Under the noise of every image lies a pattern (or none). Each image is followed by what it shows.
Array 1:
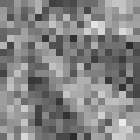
spokes from one point
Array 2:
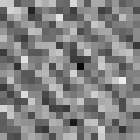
diagonal stripes
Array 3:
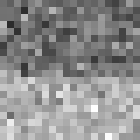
a sharp edge
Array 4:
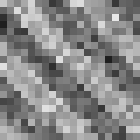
diagonal stripes
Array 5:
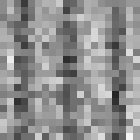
vertical stripes
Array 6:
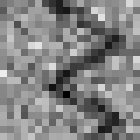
a wavy band
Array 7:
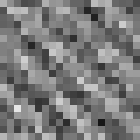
diagonal stripes
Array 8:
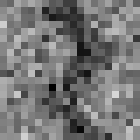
a wavy band
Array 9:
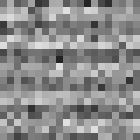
horizontal stripes
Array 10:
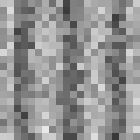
vertical stripes
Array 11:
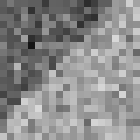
a sharp edge
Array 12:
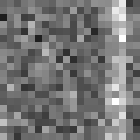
one vertical stripe
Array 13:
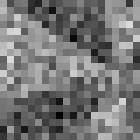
spokes from one point
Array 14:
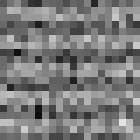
horizontal stripes
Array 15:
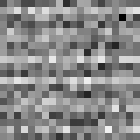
horizontal stripes
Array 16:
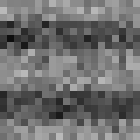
horizontal stripes
